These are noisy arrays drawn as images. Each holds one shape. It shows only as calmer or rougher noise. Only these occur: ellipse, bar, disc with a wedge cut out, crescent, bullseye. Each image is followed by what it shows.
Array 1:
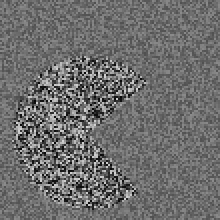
disc with a wedge cut out
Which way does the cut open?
right
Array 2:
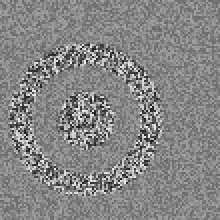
bullseye
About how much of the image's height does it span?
two thirds
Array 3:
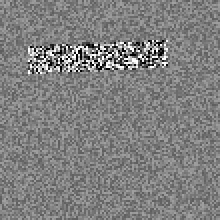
bar
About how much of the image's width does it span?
two thirds
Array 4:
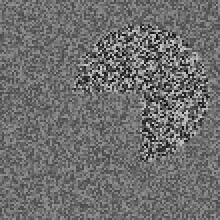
disc with a wedge cut out
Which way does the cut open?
down and left
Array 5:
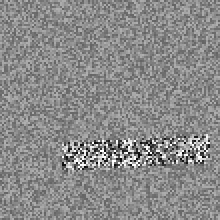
bar
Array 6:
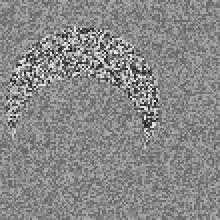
crescent
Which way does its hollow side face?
down
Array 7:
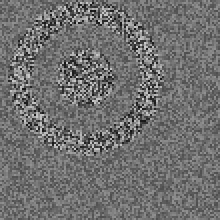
bullseye
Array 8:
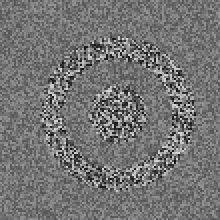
bullseye
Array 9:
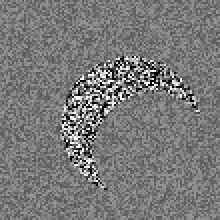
crescent
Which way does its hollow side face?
down and right
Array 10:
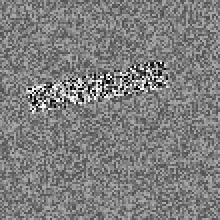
bar
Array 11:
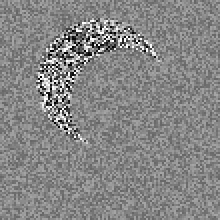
crescent
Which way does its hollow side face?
down and right
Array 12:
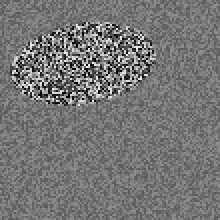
ellipse
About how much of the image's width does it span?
two thirds
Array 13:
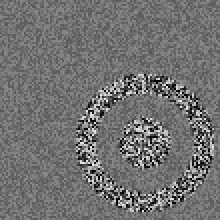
bullseye
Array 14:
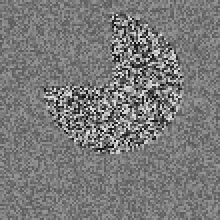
disc with a wedge cut out
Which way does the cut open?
up and left
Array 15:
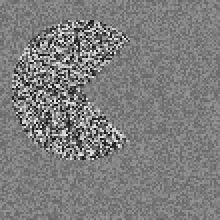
disc with a wedge cut out
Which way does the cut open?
right
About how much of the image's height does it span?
two thirds
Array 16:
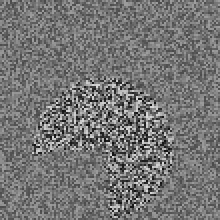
disc with a wedge cut out
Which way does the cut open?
down and left
